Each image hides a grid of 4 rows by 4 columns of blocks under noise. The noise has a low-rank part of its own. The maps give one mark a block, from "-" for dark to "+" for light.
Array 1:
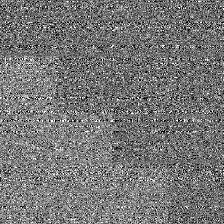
- - - -
+ - - -
+ + - -
+ + + -
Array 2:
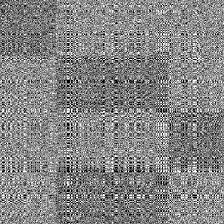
- + + +
+ - - +
+ + + -
+ - - +
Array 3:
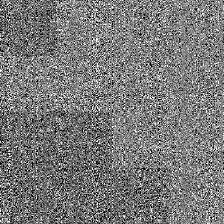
- + + +
+ + + +
- - + +
- - - +
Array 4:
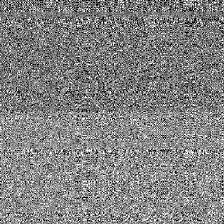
- - - -
- - - -
+ + + +
+ + + +
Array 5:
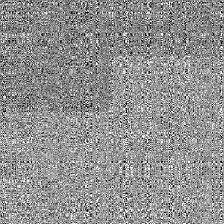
- - - -
- - + +
+ + + +
+ + + +
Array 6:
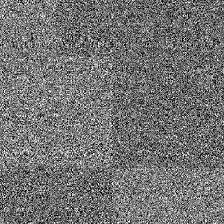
+ - - -
+ + - -
+ + - -
- - + +
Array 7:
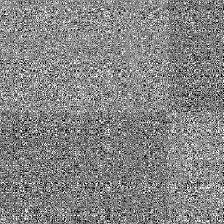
+ + + -
+ + + -
- - - +
- - - +
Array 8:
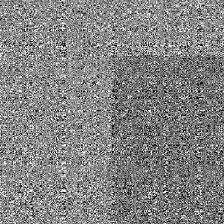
+ + + +
+ + - -
+ + - -
+ + - -
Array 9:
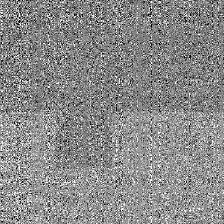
- - - -
- - - -
+ - + +
+ + + +
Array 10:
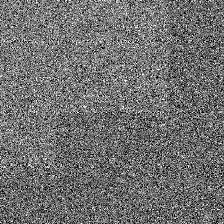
+ + + -
+ + + -
+ - - -
- - - -
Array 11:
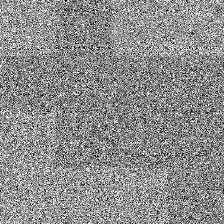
+ - + +
- - - -
+ - - -
+ + + -
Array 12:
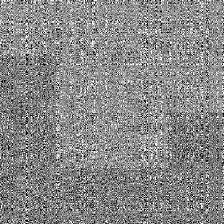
+ + + +
- + + +
- + + -
- - - -
